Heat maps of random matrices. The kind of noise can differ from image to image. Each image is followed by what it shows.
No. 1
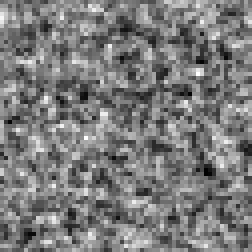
blotchy
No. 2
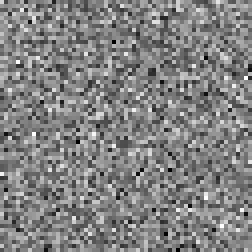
independent entries
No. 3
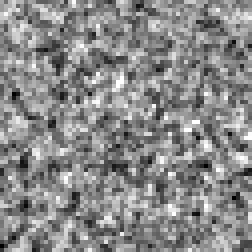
blotchy
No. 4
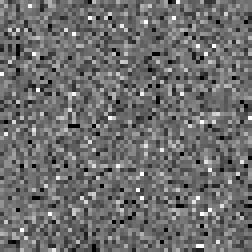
heavy tails
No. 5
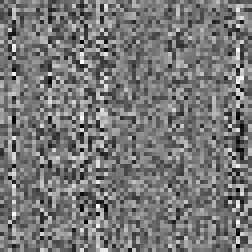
columns of uneven size
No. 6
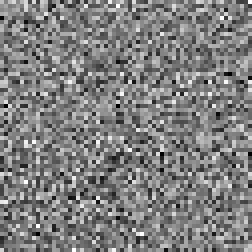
low rank plus noise
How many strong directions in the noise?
five to eight
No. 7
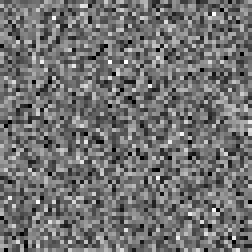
independent entries
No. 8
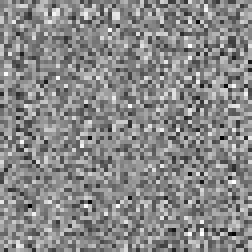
low rank plus noise
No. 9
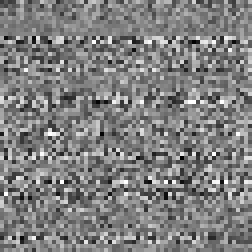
rows of uneven size
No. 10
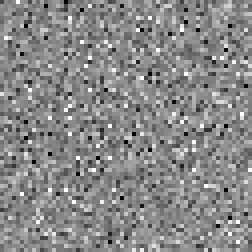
heavy tails
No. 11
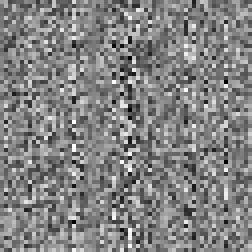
columns of uneven size
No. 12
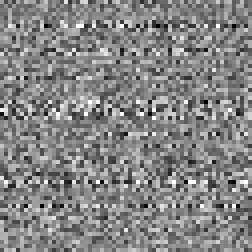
rows of uneven size
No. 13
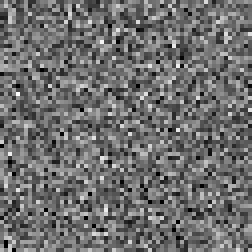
independent entries
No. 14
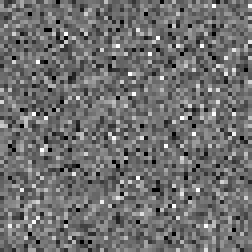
heavy tails
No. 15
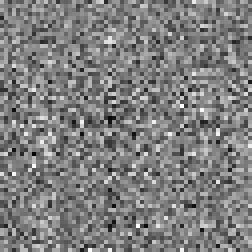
low rank plus noise
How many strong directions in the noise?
five to eight
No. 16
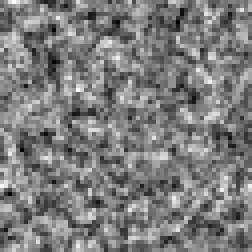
blotchy
